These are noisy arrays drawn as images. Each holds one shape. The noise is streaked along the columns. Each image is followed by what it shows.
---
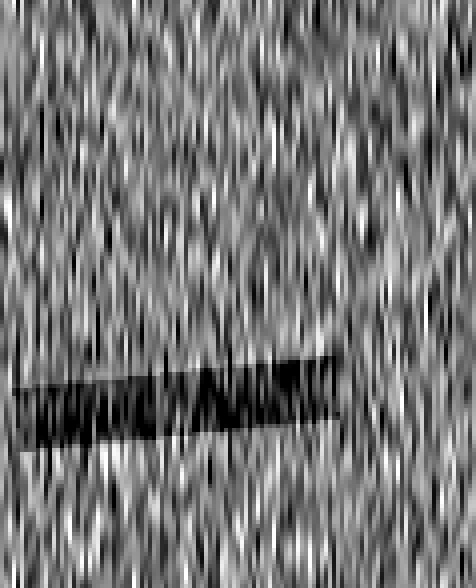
bar
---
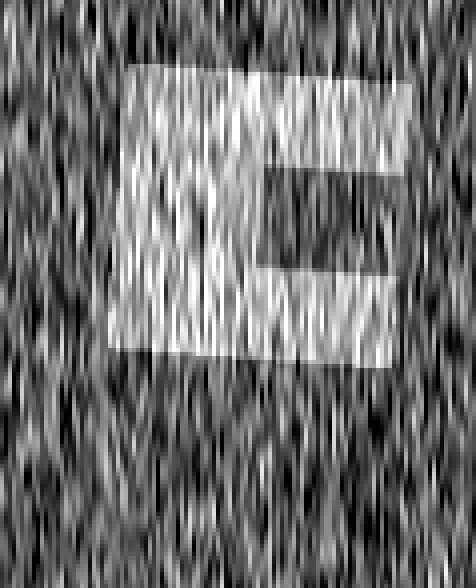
square with a notch
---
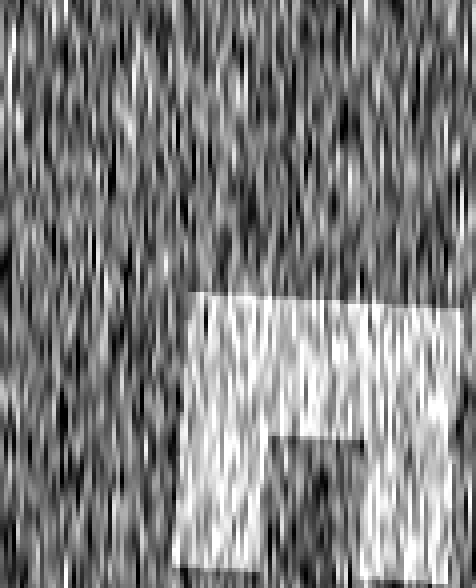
square with a notch
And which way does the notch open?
down
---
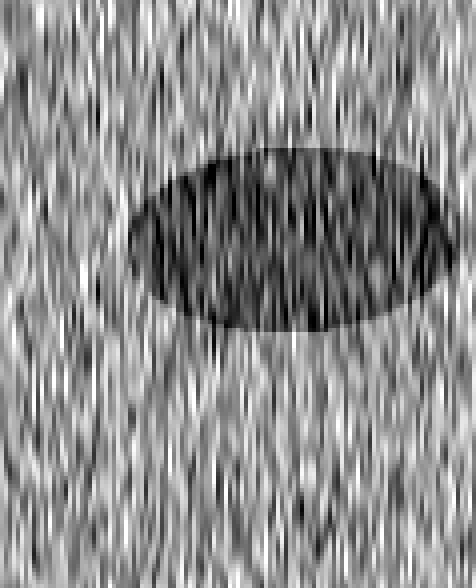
ellipse
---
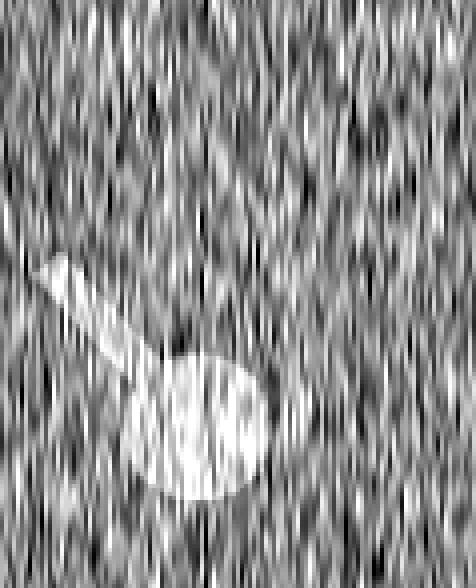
lollipop
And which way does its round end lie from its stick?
down and right
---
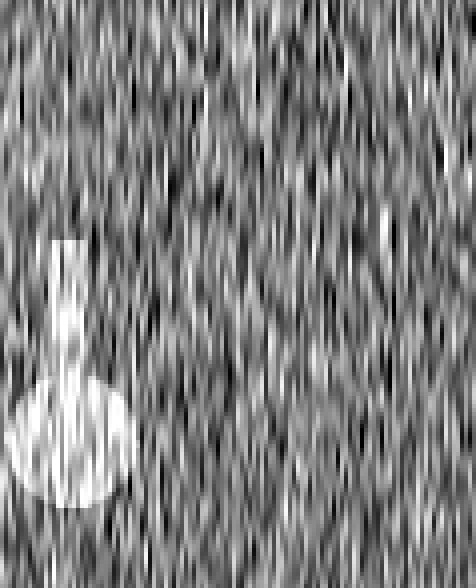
lollipop
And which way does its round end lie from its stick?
down
